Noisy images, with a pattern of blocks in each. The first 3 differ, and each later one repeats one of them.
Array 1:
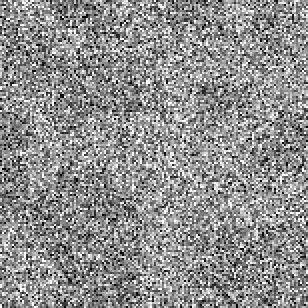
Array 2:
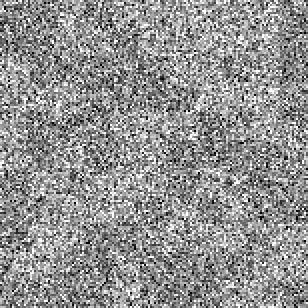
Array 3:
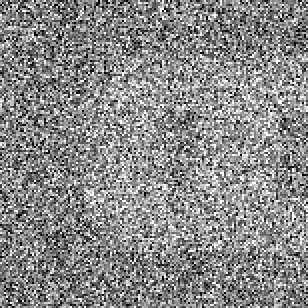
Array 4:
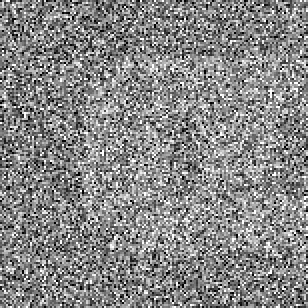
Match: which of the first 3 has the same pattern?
3
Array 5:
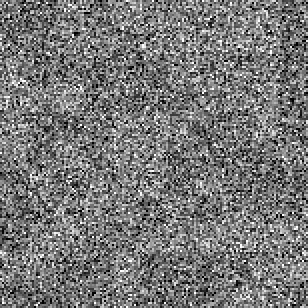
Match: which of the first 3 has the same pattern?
2
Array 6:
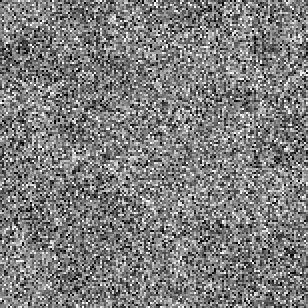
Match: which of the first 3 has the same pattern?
1
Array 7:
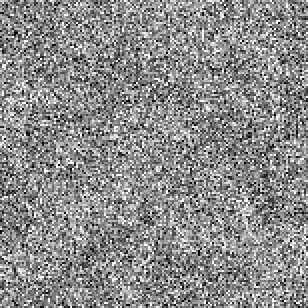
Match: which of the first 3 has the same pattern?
2
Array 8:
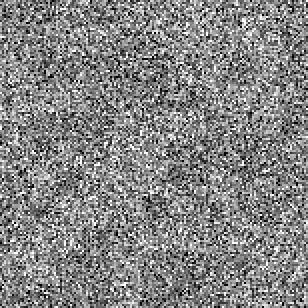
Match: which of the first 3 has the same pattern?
2
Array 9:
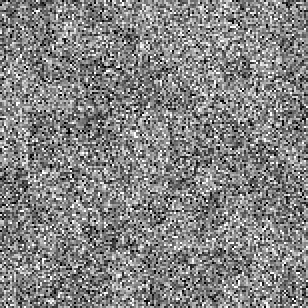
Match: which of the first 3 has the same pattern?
2
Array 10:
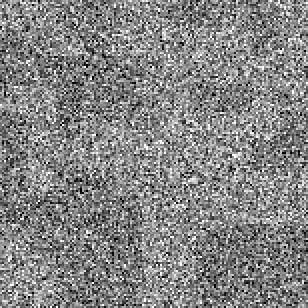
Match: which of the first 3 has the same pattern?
1
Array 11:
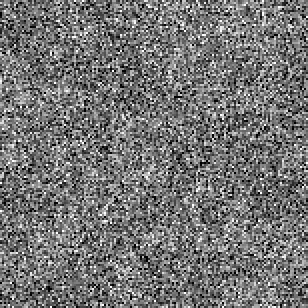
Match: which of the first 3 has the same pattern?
2
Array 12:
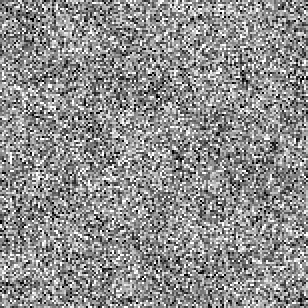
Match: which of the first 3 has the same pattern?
2
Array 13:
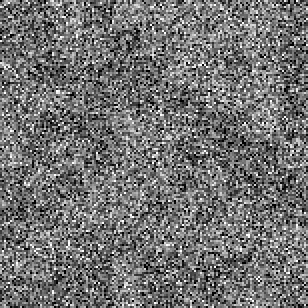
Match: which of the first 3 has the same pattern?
2
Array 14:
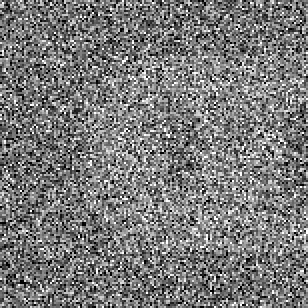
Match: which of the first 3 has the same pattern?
3
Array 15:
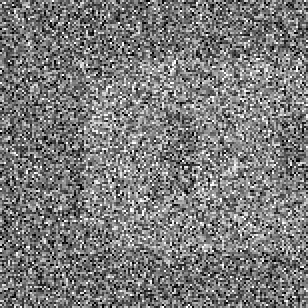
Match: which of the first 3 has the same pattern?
3
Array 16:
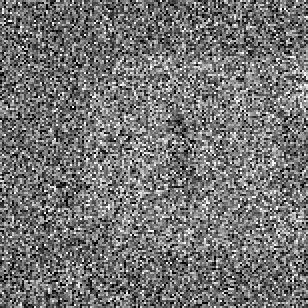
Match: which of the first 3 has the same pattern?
3
